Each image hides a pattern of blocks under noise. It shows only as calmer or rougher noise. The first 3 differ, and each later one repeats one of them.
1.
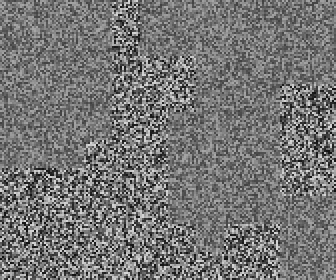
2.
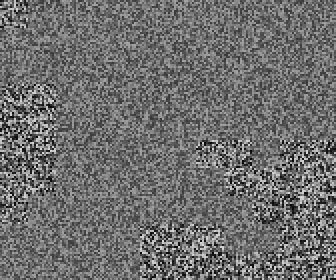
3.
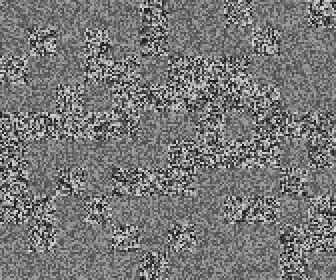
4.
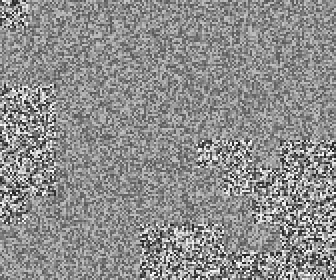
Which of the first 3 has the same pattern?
2
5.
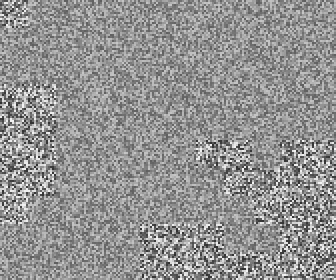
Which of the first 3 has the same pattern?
2
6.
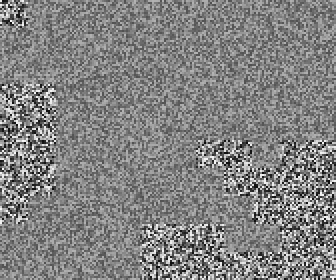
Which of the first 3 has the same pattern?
2
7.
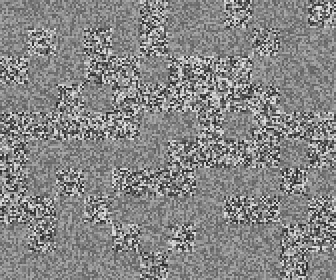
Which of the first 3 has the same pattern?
3
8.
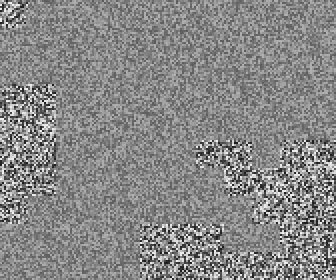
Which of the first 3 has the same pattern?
2
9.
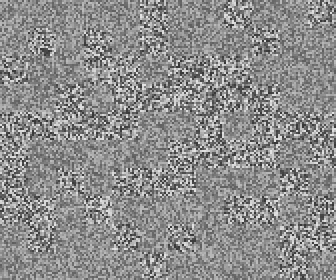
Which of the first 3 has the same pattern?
3
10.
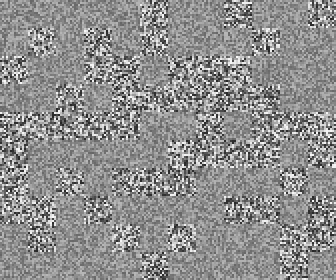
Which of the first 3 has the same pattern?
3
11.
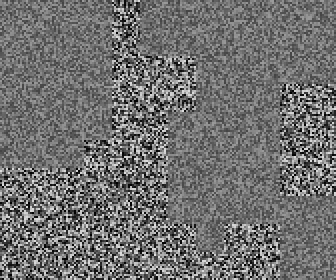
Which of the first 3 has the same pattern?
1
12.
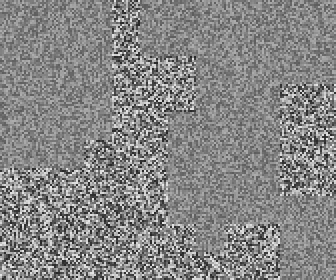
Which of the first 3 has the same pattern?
1
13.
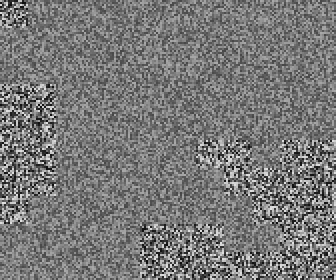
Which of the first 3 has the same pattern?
2
